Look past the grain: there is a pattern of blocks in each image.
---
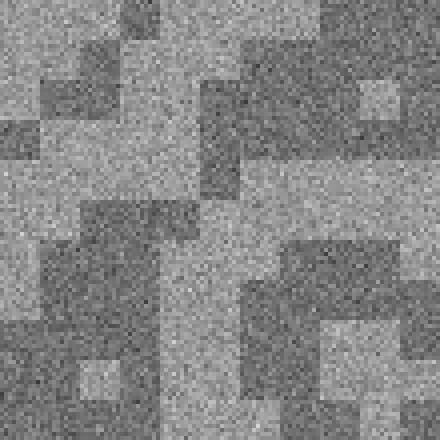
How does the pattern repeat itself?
mirrored about the diagonal from the top left
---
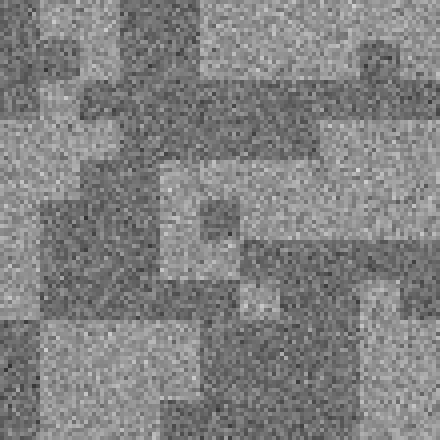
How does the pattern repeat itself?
no symmetry
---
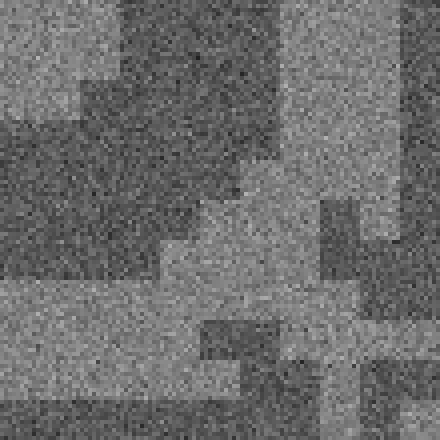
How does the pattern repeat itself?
mirrored about the diagonal from the top left
